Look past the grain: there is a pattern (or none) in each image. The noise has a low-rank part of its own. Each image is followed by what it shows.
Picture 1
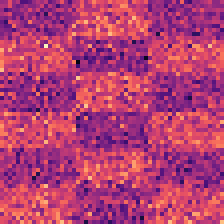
a checkerboard
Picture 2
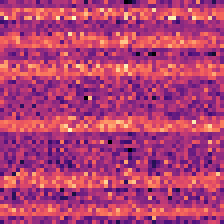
bands of rows
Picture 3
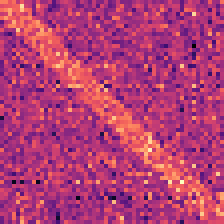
a diagonal band
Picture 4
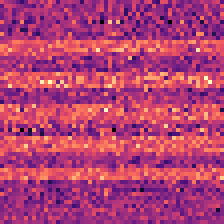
bands of rows
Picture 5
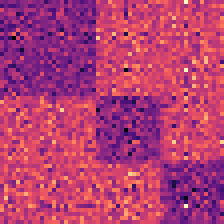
blocks along the diagonal
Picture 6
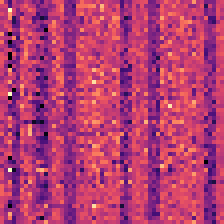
bands of columns
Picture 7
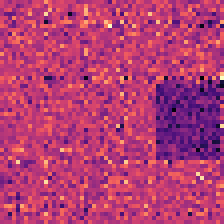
one block
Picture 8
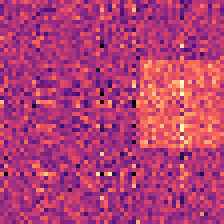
one block
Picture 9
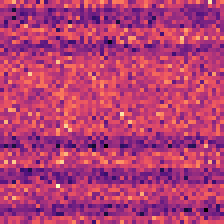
bands of rows
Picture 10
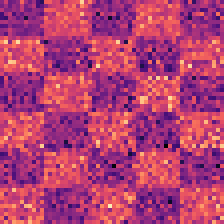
a checkerboard
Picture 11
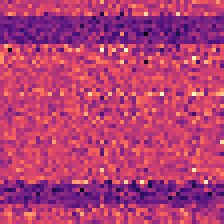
bands of rows
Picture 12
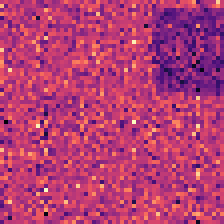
one block
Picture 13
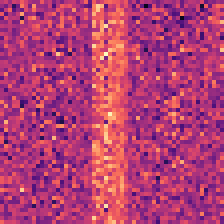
one band of columns
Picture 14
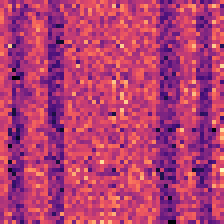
bands of columns
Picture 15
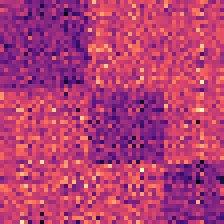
blocks along the diagonal
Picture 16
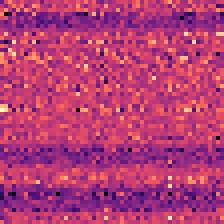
bands of rows
